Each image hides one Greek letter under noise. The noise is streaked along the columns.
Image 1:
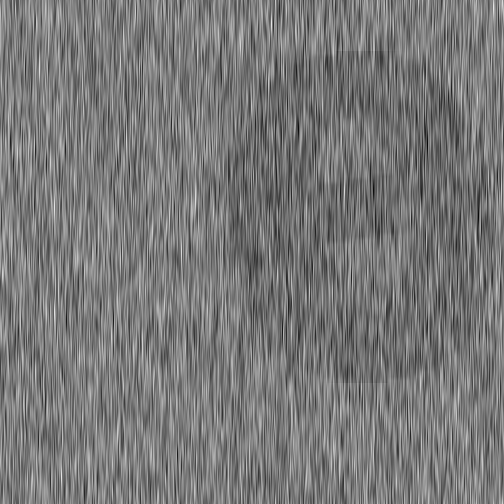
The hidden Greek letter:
theta
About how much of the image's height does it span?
two thirds
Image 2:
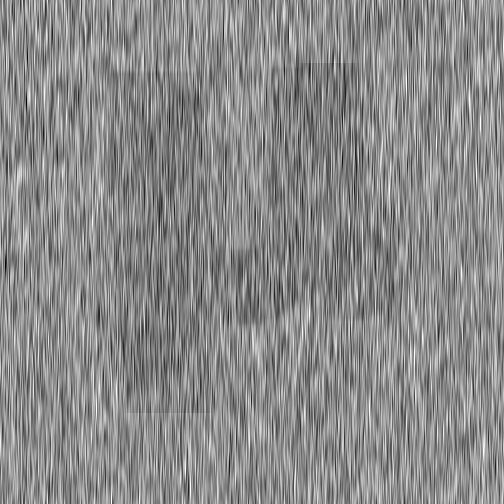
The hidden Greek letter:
mu
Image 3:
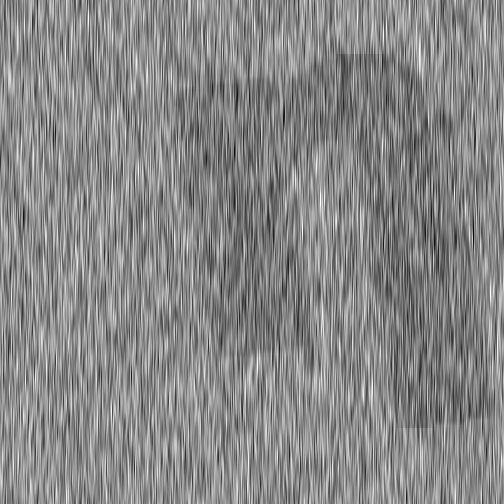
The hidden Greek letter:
eta
